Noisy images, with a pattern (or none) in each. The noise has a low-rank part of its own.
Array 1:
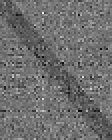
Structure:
a diagonal band
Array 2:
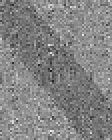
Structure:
a diagonal band
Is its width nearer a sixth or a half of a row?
a half
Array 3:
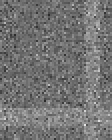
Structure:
bands of rows crossing bands of columns
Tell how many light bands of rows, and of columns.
1 and 1
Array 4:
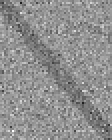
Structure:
a diagonal band
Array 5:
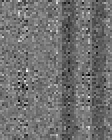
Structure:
bands of columns
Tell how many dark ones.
2
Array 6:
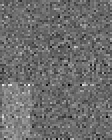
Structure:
one block
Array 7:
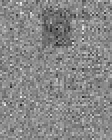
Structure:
one block
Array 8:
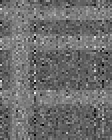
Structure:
bands of rows crossing bands of columns
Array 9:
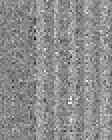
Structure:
bands of columns
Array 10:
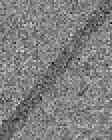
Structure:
a diagonal band
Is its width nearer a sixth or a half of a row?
a sixth
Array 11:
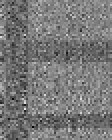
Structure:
bands of rows crossing bands of columns
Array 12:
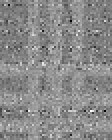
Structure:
bands of rows crossing bands of columns
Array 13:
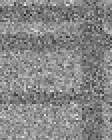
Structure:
bands of rows crossing bands of columns
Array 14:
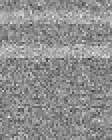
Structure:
bands of rows
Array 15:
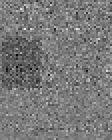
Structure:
one block
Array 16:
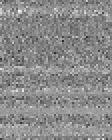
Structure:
bands of rows
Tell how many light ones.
5
